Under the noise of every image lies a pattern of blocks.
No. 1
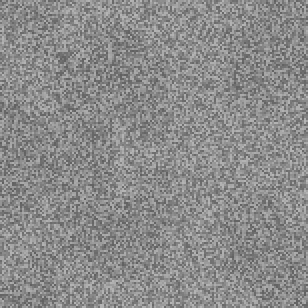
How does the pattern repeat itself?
top and bottom mirror each other
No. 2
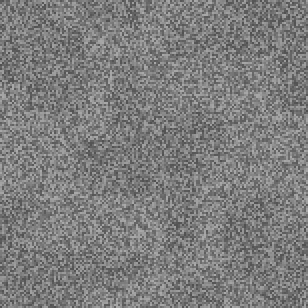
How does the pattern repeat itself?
the same after a half turn
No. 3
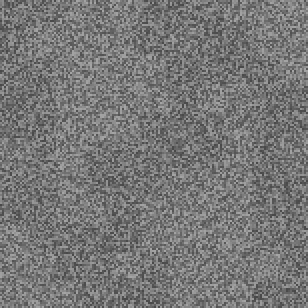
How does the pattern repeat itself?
the same after a half turn
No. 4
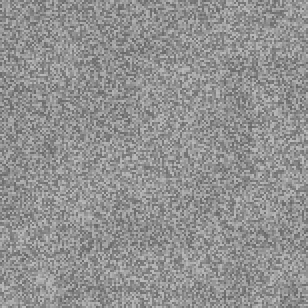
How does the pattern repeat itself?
mirrored about the diagonal from the top left
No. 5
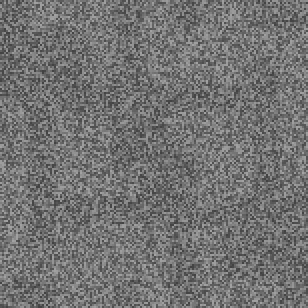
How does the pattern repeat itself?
the same after a half turn
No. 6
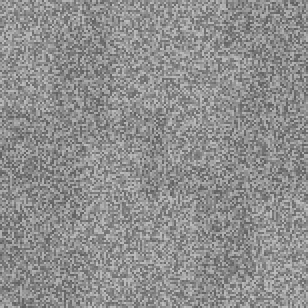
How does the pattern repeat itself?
the same after a half turn
